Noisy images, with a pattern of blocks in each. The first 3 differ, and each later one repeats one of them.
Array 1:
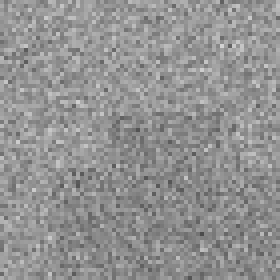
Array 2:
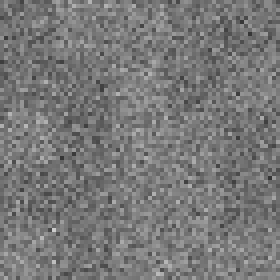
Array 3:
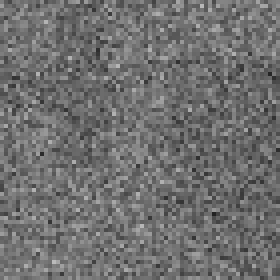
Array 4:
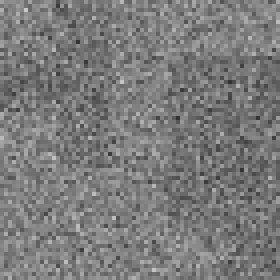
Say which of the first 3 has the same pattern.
3
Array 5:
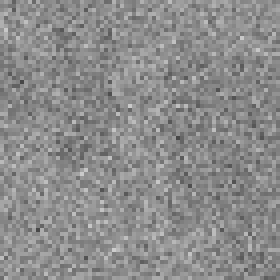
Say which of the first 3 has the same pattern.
3
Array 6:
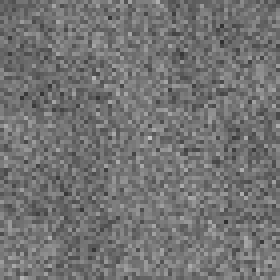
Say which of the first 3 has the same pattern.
2
